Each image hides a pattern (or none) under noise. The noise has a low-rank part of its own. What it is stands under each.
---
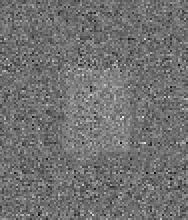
one block
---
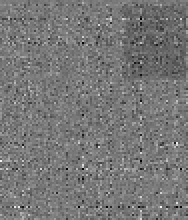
one block
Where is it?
top right
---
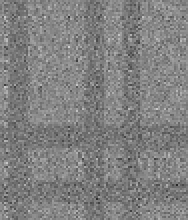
bands of rows crossing bands of columns
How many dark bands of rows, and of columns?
2 and 3
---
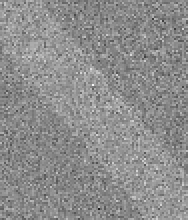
a diagonal band
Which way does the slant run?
top left to bottom right
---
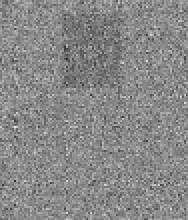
one block
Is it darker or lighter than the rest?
darker
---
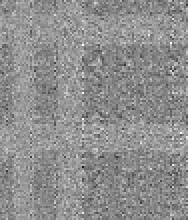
bands of rows crossing bands of columns
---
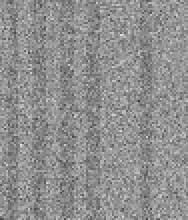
bands of columns
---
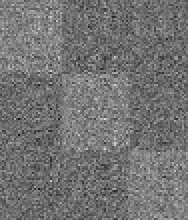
blocks along the diagonal
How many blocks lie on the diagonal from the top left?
3
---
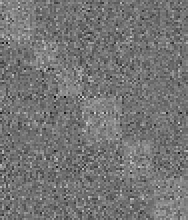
blocks along the diagonal
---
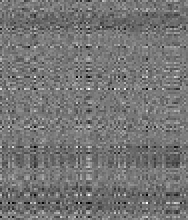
bands of rows
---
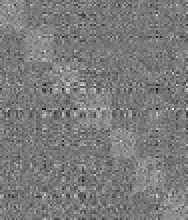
blocks along the diagonal
